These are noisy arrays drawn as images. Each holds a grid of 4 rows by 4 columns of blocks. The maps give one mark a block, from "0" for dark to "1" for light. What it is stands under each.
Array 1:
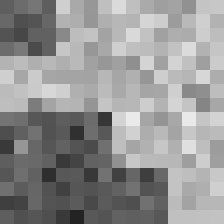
0 1 1 1
1 1 1 1
0 0 1 1
0 0 0 1
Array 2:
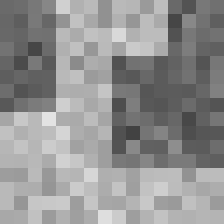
0 1 1 0
0 1 0 0
1 1 0 0
1 1 1 1
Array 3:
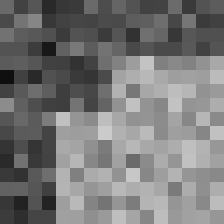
0 0 0 0
0 0 1 1
0 1 1 1
0 1 1 1
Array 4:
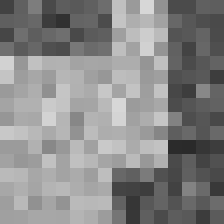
0 0 1 0
1 1 1 0
1 1 1 0
1 1 0 0
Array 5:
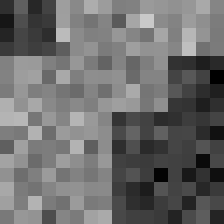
0 1 1 1
1 1 1 0
1 1 0 0
1 1 0 0
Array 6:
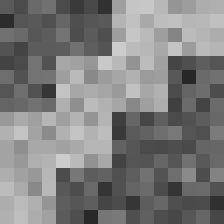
0 0 1 1
0 1 1 0
1 1 0 0
1 0 0 0
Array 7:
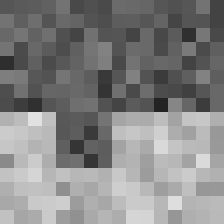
0 0 0 0
0 0 0 0
1 0 1 1
1 1 1 1
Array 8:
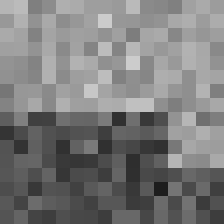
1 1 1 1
1 1 1 1
0 0 0 1
0 0 0 0
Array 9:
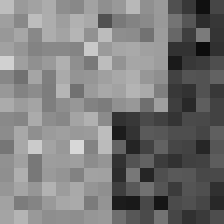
1 1 1 0
1 1 1 0
1 1 0 0
1 1 0 0
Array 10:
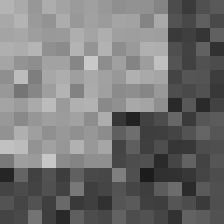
1 1 1 0
1 1 1 0
1 1 0 0
0 0 0 0
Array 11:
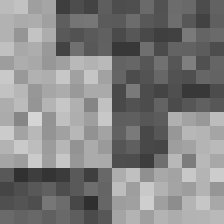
1 0 0 0
1 1 0 0
1 1 0 1
0 0 1 1
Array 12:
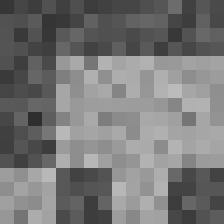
0 0 0 0
0 1 1 1
0 1 1 1
1 0 1 0
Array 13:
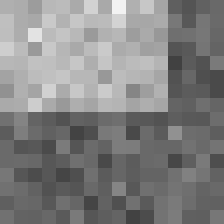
1 1 1 0
1 1 1 0
0 0 0 0
0 0 0 0
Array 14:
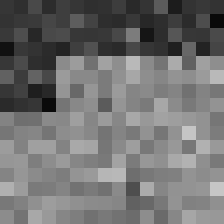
0 0 0 0
0 1 1 1
1 1 1 1
1 1 1 1
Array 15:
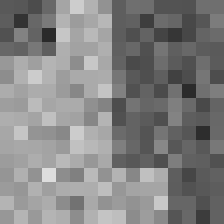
0 1 0 0
1 1 0 0
1 1 0 0
1 1 1 0
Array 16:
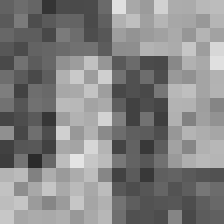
0 0 1 1
0 1 0 1
0 1 0 1
1 1 0 0
